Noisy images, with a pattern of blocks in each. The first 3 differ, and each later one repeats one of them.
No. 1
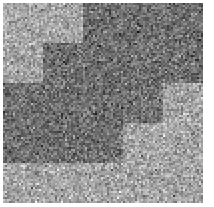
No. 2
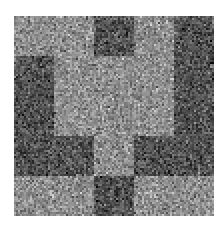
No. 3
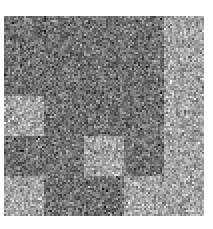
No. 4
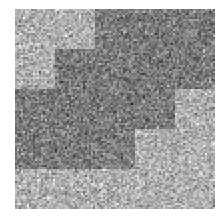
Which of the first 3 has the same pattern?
1
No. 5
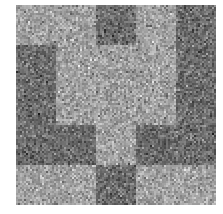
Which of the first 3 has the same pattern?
2
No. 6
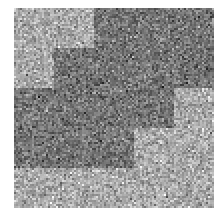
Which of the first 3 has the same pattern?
1
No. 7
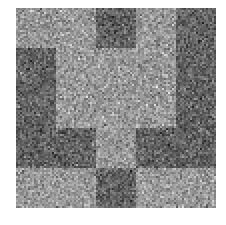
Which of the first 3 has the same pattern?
2
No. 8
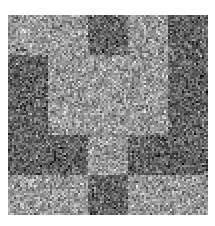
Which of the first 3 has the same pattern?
2
